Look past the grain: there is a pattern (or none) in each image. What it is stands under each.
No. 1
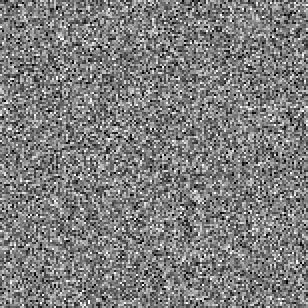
only noise
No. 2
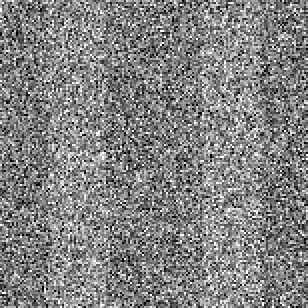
vertical stripes
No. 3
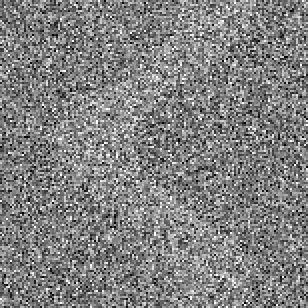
a wavy band
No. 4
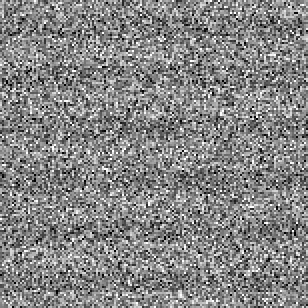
horizontal stripes
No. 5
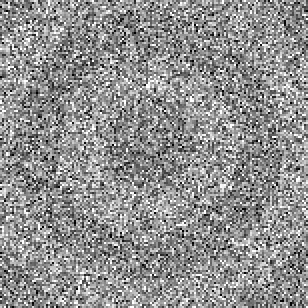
rings round one point
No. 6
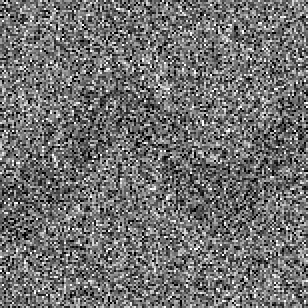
a wavy band
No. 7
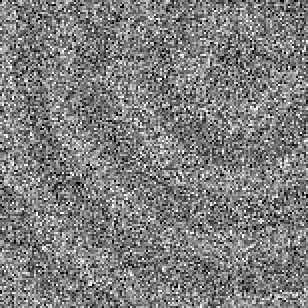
rings round one point
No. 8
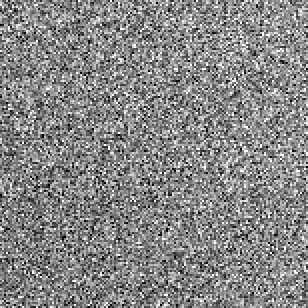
a smooth slope
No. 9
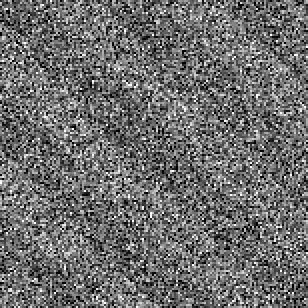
diagonal stripes
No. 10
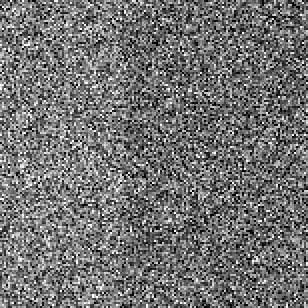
a sharp edge
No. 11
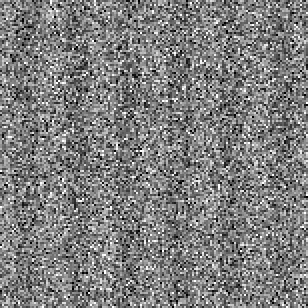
vertical stripes
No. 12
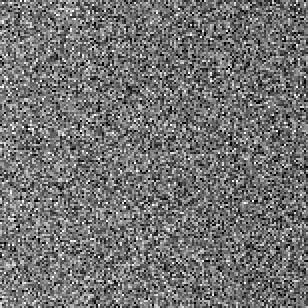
a smooth slope
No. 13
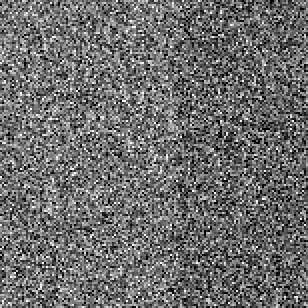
a sharp edge
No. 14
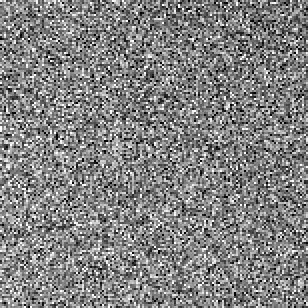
a smooth slope
